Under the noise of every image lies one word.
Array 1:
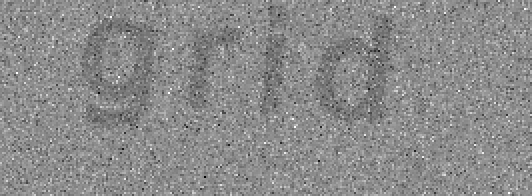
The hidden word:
grid
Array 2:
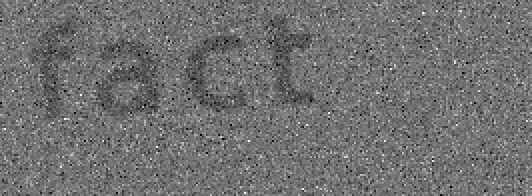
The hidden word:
fact
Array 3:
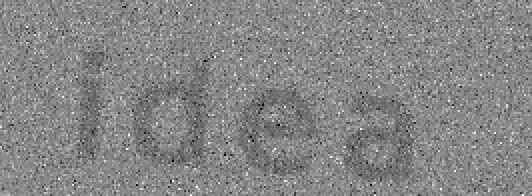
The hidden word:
idea
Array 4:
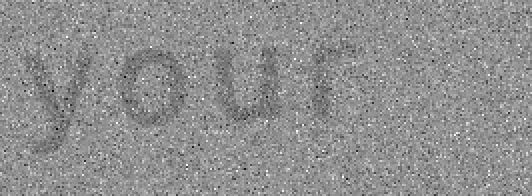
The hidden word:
your
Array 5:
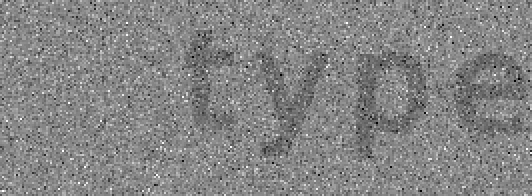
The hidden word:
type
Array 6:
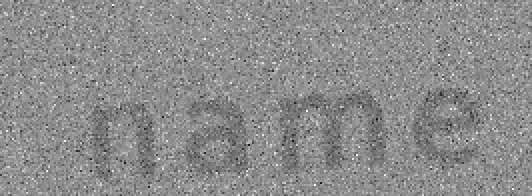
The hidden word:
name
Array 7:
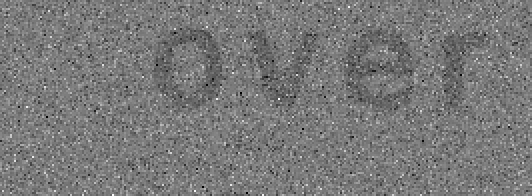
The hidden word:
over
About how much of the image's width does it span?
two thirds
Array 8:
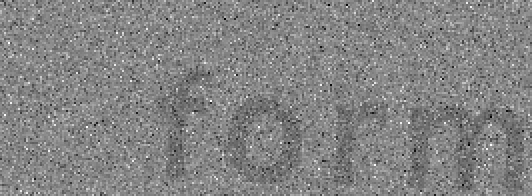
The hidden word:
form
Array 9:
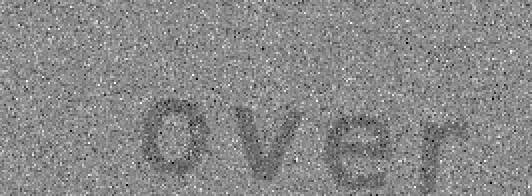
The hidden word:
over
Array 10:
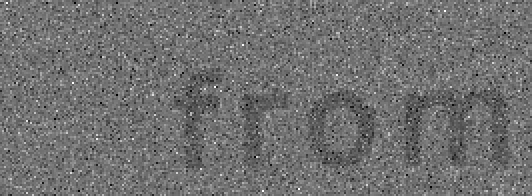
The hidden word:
from
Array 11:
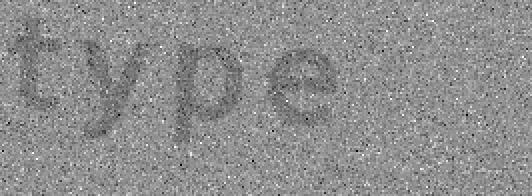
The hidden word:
type
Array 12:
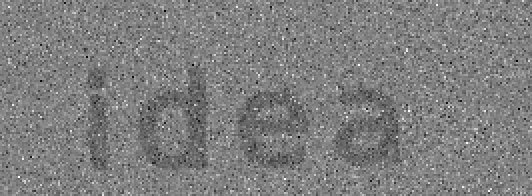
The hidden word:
idea
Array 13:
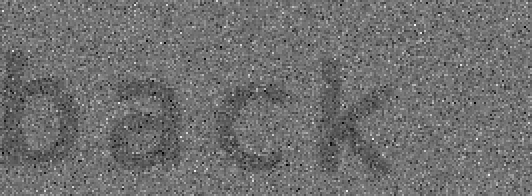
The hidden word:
back
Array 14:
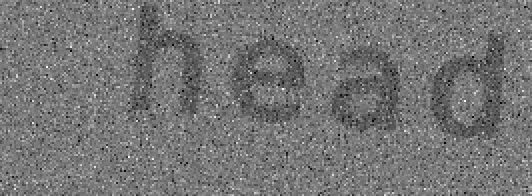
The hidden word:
head
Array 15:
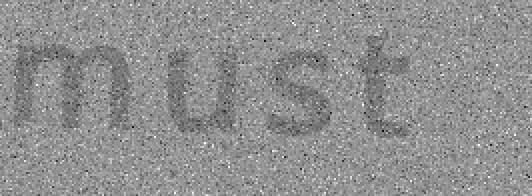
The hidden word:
must
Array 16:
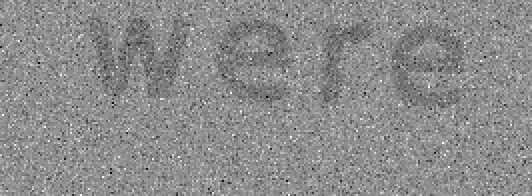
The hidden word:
were
